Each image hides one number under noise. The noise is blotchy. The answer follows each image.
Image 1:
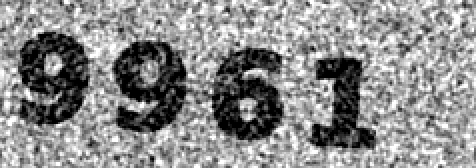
9961
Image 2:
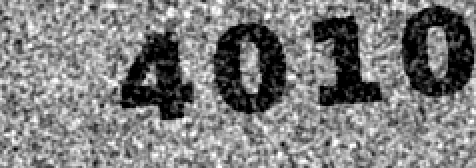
4010
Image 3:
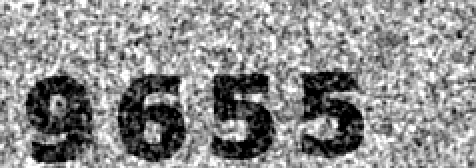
9655
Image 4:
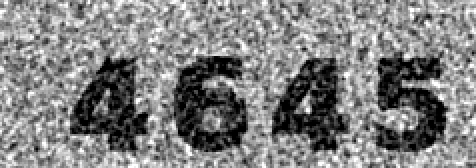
4645
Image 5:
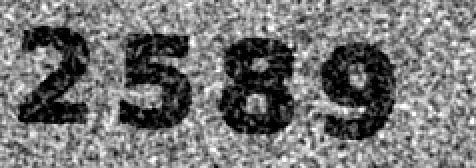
2589
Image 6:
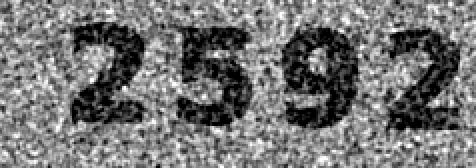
2592
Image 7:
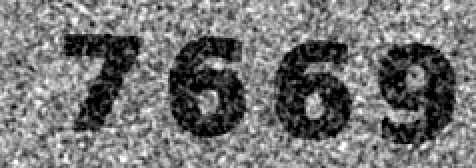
7669
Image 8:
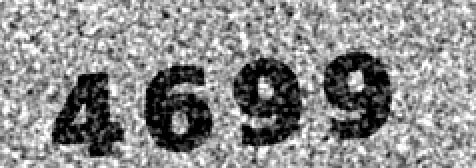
4699
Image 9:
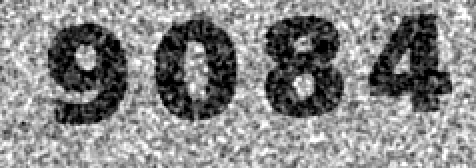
9084
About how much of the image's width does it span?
nearly all
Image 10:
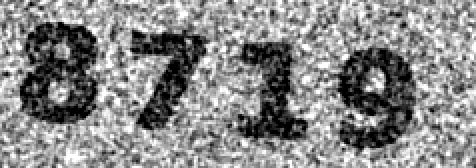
8719
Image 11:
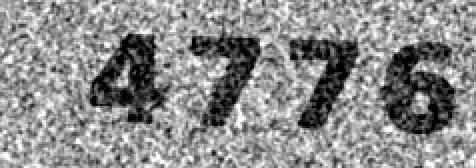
4776
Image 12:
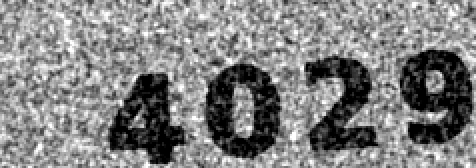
4029
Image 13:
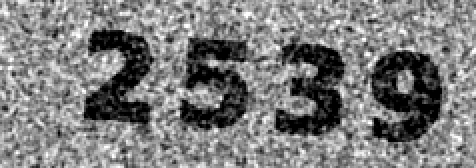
2539
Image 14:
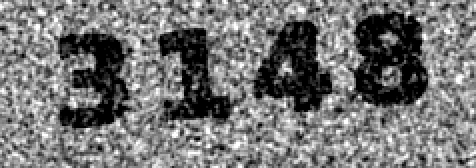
3148
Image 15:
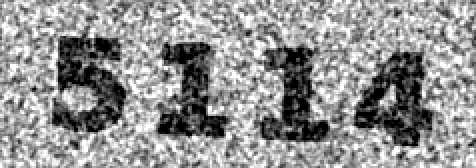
5114
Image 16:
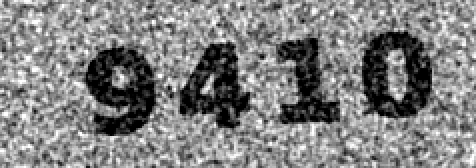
9410
